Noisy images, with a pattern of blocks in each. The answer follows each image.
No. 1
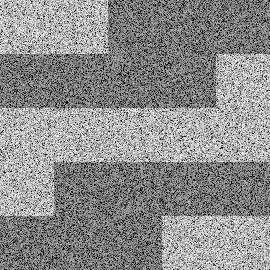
the same after a half turn
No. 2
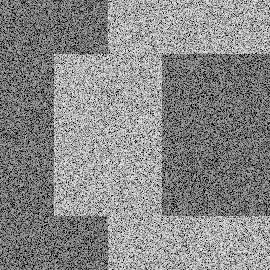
top and bottom mirror each other
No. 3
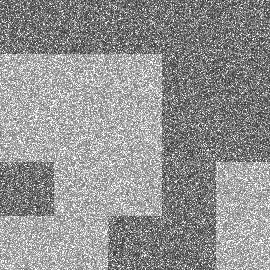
no symmetry
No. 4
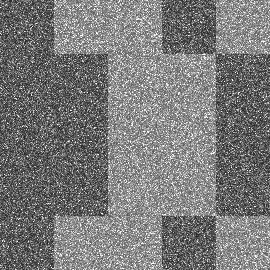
top and bottom mirror each other
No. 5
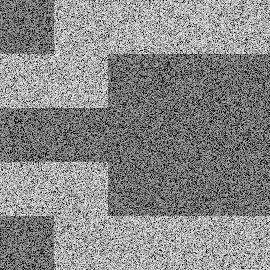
top and bottom mirror each other
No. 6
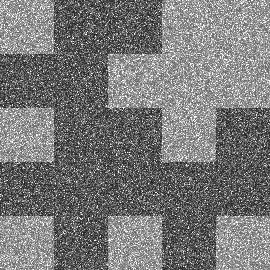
mirrored about the diagonal from the bottom left
